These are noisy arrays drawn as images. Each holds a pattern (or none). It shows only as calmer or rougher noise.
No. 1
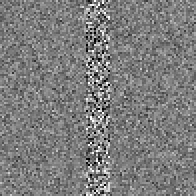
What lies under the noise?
one band of columns
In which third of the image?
middle
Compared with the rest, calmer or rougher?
rougher
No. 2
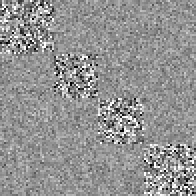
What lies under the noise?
blocks along the diagonal
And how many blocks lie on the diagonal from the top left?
4
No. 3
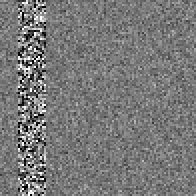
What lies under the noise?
one band of columns
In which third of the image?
left
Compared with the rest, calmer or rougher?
rougher
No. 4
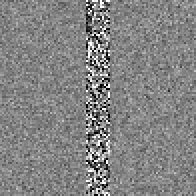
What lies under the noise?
one band of columns
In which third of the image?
middle
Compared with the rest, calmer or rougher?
rougher
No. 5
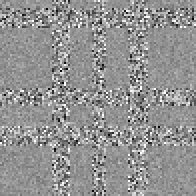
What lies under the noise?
bands of rows crossing bands of columns
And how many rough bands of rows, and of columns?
3 and 3
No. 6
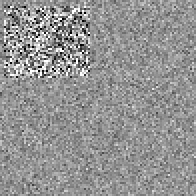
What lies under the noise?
one block
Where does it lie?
top left
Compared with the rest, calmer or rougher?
rougher
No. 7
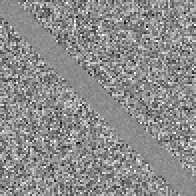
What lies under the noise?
a diagonal band
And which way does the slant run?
top left to bottom right
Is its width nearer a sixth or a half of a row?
a sixth
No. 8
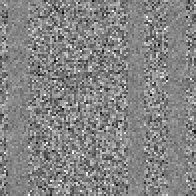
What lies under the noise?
bands of columns
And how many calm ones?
3
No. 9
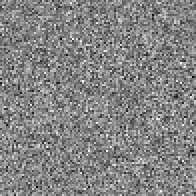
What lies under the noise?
only noise
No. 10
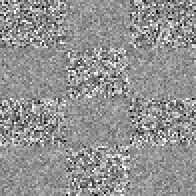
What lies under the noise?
a checkerboard
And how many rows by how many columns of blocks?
4 by 3
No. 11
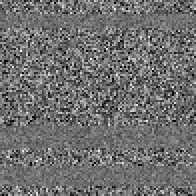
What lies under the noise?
bands of rows
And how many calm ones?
3
